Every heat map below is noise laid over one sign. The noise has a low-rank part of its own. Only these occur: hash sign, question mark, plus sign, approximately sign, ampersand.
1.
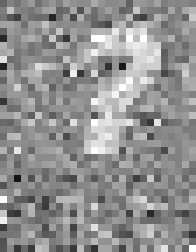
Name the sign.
question mark
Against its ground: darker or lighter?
lighter
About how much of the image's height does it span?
half
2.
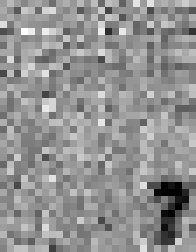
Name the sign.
question mark
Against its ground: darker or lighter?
darker
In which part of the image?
bottom right
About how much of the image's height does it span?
a quarter
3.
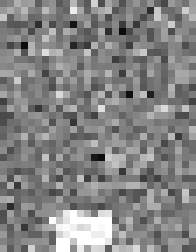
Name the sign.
approximately sign
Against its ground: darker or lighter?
lighter
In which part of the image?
bottom middle
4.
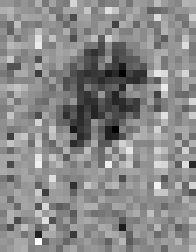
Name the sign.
hash sign
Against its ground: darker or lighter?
darker
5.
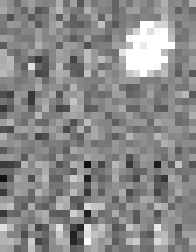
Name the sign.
hash sign
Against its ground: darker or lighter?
lighter
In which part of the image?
top right
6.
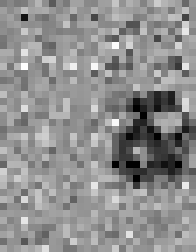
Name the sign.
ampersand
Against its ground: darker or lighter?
darker
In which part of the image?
middle right
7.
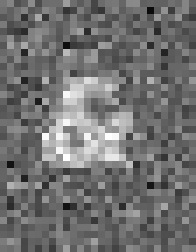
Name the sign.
ampersand
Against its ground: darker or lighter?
lighter
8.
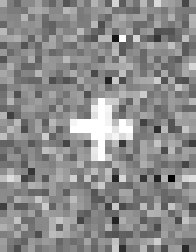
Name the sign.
plus sign
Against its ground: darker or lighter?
lighter
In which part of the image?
centre
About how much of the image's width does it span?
a third
